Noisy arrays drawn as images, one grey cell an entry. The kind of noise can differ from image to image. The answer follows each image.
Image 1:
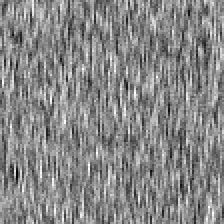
streaked along the columns
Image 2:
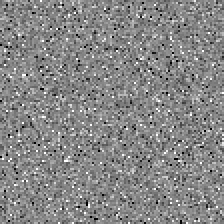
heavy tails
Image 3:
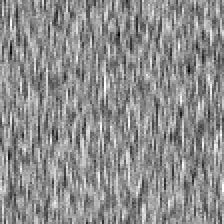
streaked along the columns
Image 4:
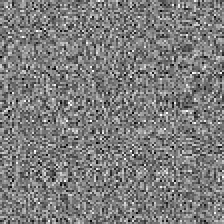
low rank plus noise
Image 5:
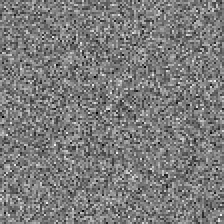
independent entries
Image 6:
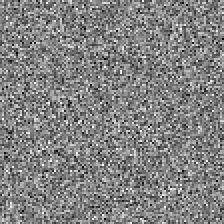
independent entries
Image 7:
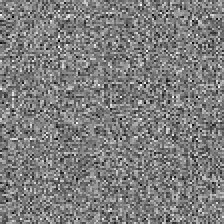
low rank plus noise
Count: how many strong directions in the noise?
five to eight
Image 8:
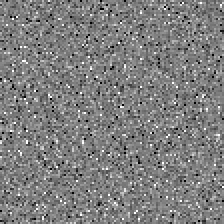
heavy tails
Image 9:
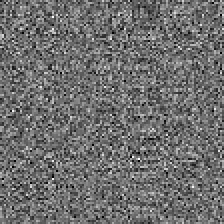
low rank plus noise
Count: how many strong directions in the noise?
five to eight
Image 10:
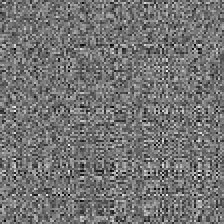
low rank plus noise
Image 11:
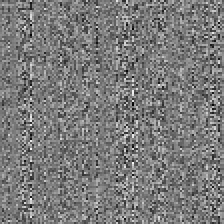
columns of uneven size
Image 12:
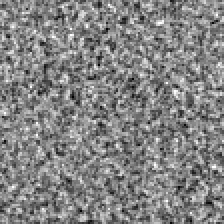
blotchy
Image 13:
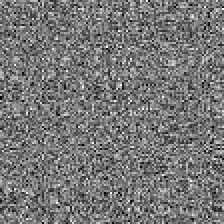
low rank plus noise
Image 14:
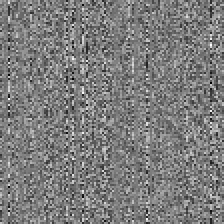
columns of uneven size
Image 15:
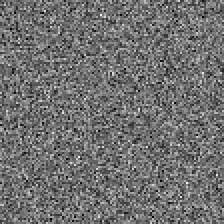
independent entries
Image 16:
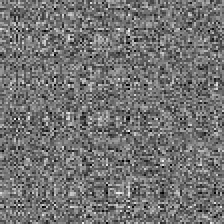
low rank plus noise
